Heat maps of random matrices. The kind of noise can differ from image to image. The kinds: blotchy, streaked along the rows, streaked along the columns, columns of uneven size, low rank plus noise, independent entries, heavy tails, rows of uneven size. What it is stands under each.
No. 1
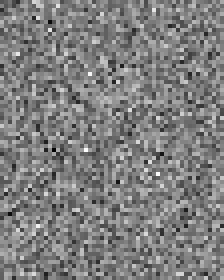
independent entries
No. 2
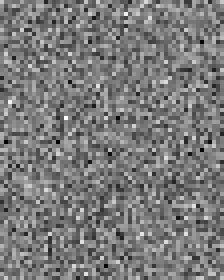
independent entries
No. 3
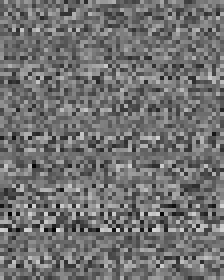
rows of uneven size
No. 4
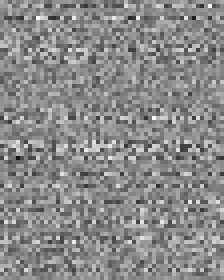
rows of uneven size
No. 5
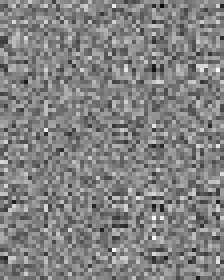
low rank plus noise
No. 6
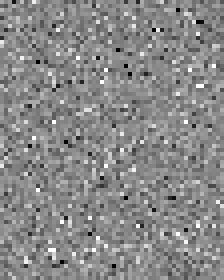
heavy tails
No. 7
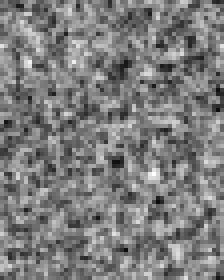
blotchy
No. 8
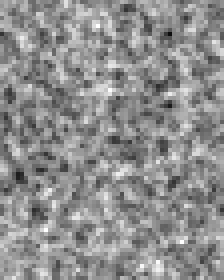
blotchy
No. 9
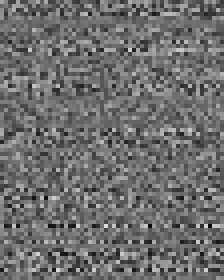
rows of uneven size
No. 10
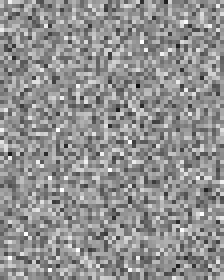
independent entries
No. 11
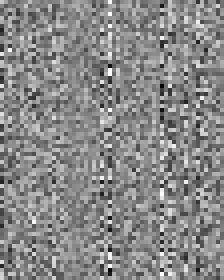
columns of uneven size
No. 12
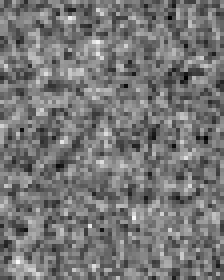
blotchy
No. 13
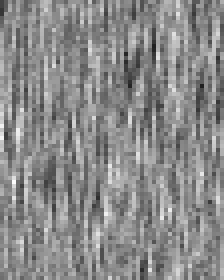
streaked along the columns
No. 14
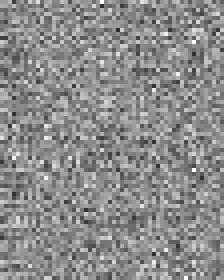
low rank plus noise
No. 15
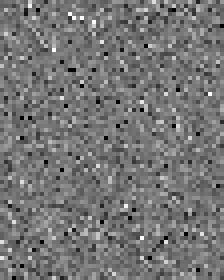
heavy tails
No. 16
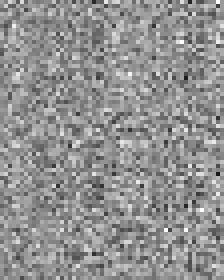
low rank plus noise
